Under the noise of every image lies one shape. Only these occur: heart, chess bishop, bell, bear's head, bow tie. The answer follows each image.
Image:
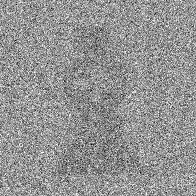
chess bishop
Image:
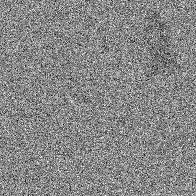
chess bishop
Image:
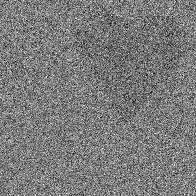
heart
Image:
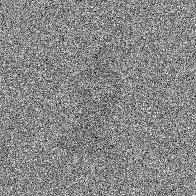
chess bishop
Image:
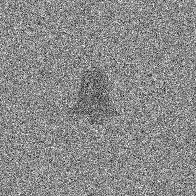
bell
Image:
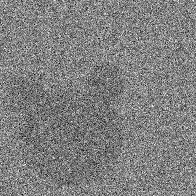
bear's head
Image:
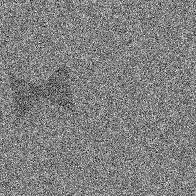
bow tie
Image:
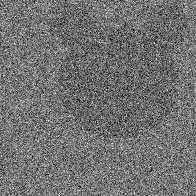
bear's head
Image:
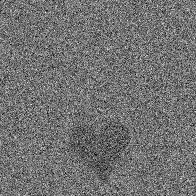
heart
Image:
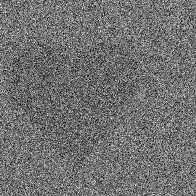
heart
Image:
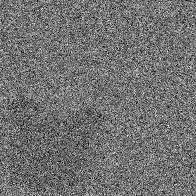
bear's head
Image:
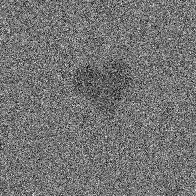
heart
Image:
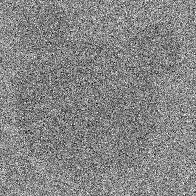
bear's head
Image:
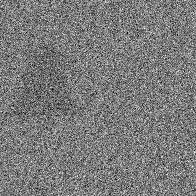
bell
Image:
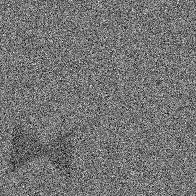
bow tie
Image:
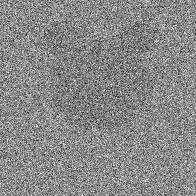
bear's head
